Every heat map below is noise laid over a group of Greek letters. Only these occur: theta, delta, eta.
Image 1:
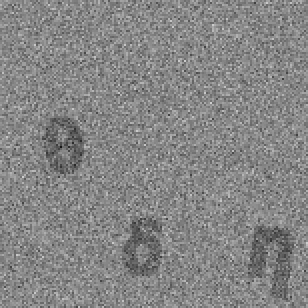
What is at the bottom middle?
delta
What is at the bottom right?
eta
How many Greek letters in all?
3
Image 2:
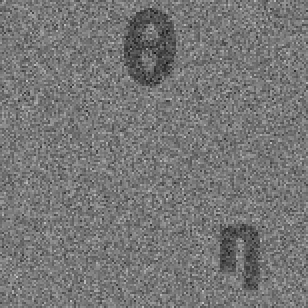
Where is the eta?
bottom right
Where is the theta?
top middle
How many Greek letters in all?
2
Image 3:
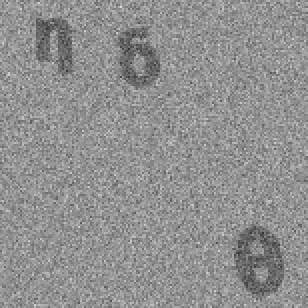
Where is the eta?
top left
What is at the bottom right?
theta
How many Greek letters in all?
3
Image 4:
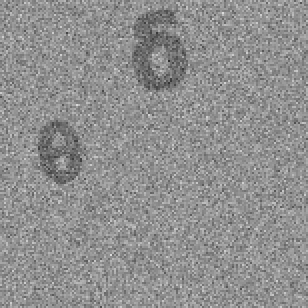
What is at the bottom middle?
nothing
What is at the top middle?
delta
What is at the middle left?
theta
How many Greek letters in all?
2
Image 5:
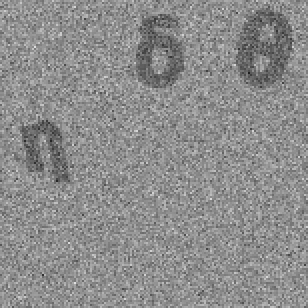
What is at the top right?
theta
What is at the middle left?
eta
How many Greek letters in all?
3
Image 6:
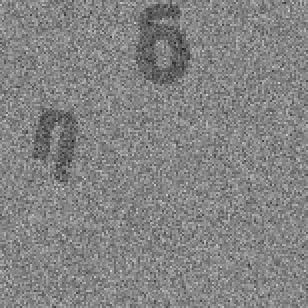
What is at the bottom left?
nothing
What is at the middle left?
eta
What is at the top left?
nothing
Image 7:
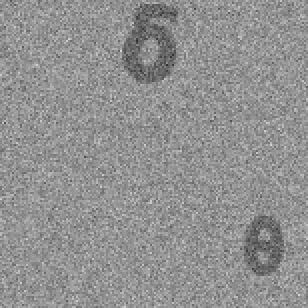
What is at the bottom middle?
nothing
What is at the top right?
nothing
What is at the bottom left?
nothing
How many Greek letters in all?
2
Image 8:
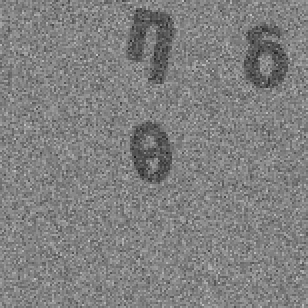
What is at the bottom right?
nothing
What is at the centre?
theta
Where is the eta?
top middle
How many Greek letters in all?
3
